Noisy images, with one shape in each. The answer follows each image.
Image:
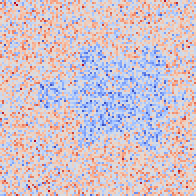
turtle
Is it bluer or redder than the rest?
bluer
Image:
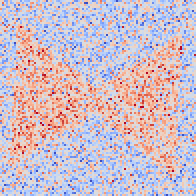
bow tie
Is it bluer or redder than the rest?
redder
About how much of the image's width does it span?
nearly all
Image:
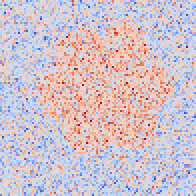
flower
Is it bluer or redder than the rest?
redder
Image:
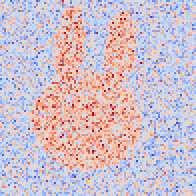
rabbit's head
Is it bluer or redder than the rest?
redder
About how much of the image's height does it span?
nearly all
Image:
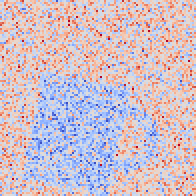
cup
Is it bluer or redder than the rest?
bluer
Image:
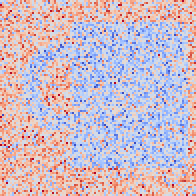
cup
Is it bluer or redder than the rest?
bluer
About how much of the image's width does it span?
nearly all
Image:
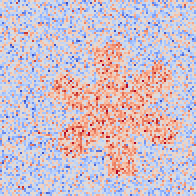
asterisk
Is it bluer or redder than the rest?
redder
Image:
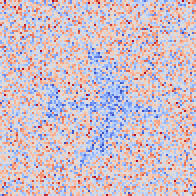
airplane
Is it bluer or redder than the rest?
bluer
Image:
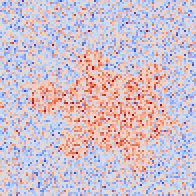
turtle
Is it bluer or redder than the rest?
redder
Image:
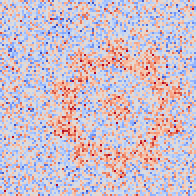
gear
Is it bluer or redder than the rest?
redder
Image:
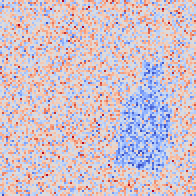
bottle
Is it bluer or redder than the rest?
bluer
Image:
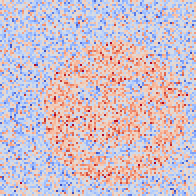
smiling face
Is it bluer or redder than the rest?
redder
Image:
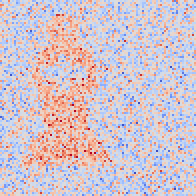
chess bishop
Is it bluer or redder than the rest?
redder
